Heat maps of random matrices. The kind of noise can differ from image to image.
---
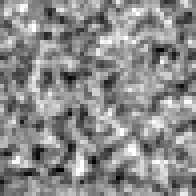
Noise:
blotchy
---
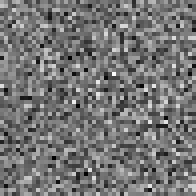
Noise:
independent entries
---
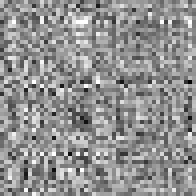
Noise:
low rank plus noise
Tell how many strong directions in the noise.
three or four
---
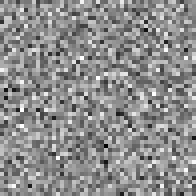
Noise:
independent entries
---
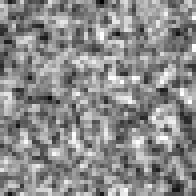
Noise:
blotchy
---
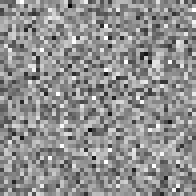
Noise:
independent entries
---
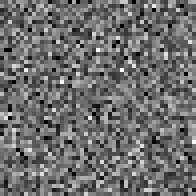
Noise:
independent entries
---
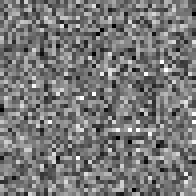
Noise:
independent entries
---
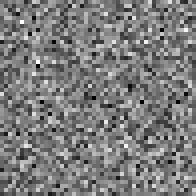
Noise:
independent entries
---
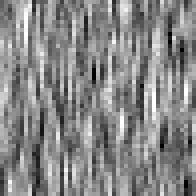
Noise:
streaked along the columns
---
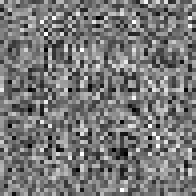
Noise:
low rank plus noise
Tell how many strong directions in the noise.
three or four
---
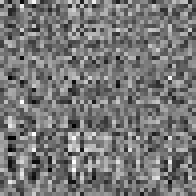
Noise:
low rank plus noise
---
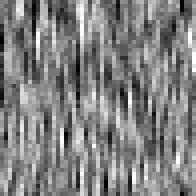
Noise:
streaked along the columns
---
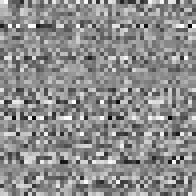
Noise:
rows of uneven size
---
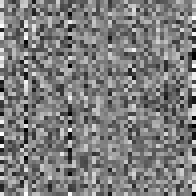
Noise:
columns of uneven size
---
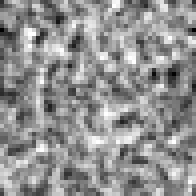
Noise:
blotchy
